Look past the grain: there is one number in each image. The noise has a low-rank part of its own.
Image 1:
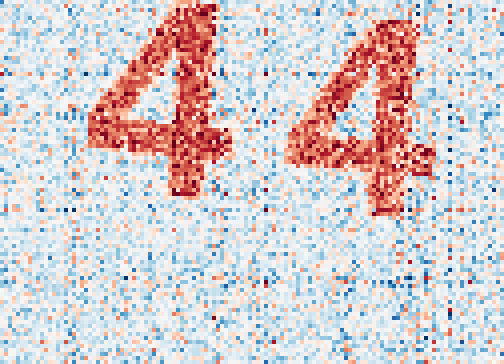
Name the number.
44
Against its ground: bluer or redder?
redder
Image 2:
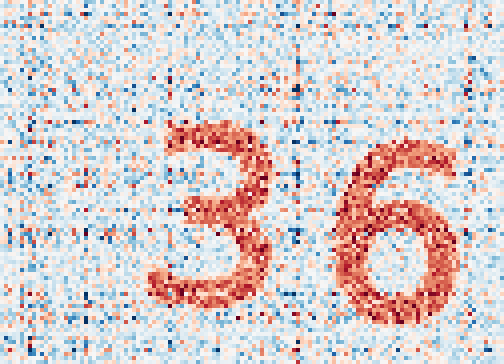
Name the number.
36
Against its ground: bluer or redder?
redder
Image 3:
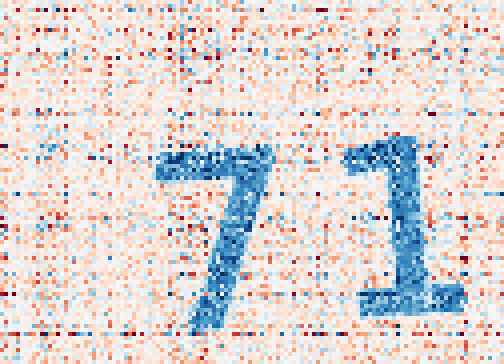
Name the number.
71
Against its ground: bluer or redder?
bluer
